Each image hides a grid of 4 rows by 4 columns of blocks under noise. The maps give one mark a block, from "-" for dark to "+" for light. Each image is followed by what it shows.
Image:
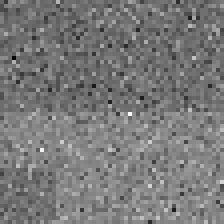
- - - -
- - - -
+ + + +
- + + +
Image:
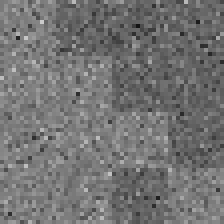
+ - - -
+ + - -
+ + + -
+ + - +
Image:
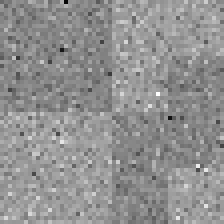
- - + +
- - + -
+ + - -
+ + - +
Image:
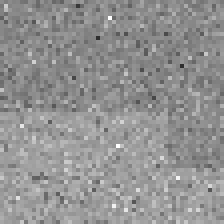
- - - -
- - - -
+ + + -
+ + + +
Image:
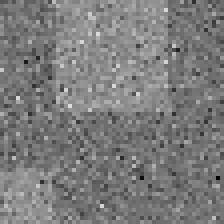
- + + -
- + + -
- - - -
+ - - -
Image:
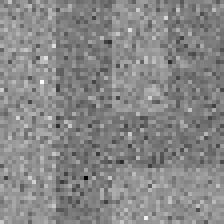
+ - + -
+ - + -
+ - - -
+ - + +
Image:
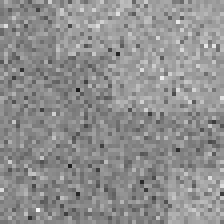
- + + +
- - + +
- - - -
- - - +
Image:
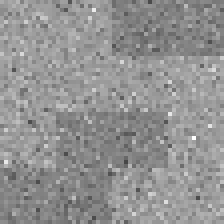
+ + - -
+ + + +
+ - - +
- - + +
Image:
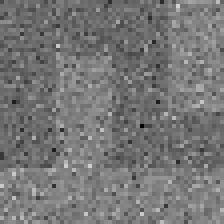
- - - +
- + - +
- + - -
+ + + +
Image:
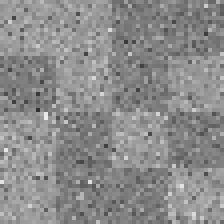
+ + - -
- + - +
+ - + -
+ - - +
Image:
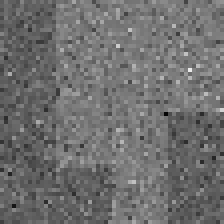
- + + +
- + + +
- + + -
- - + -
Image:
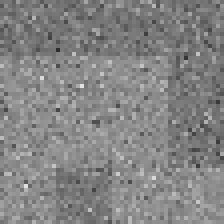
- - - -
+ + + -
+ + + -
+ - + +
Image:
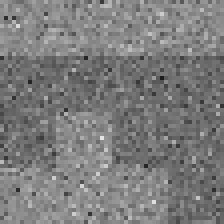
+ + + +
- - - -
- + - -
+ + + -
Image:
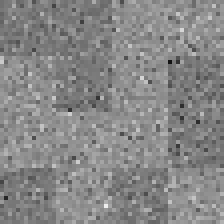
- - + +
+ - + -
+ + + -
- + - +
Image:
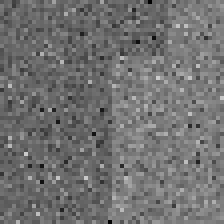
- - - +
- - + +
- - + +
- - + +
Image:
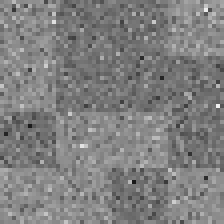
+ - - +
+ - - -
- + + -
+ + - +
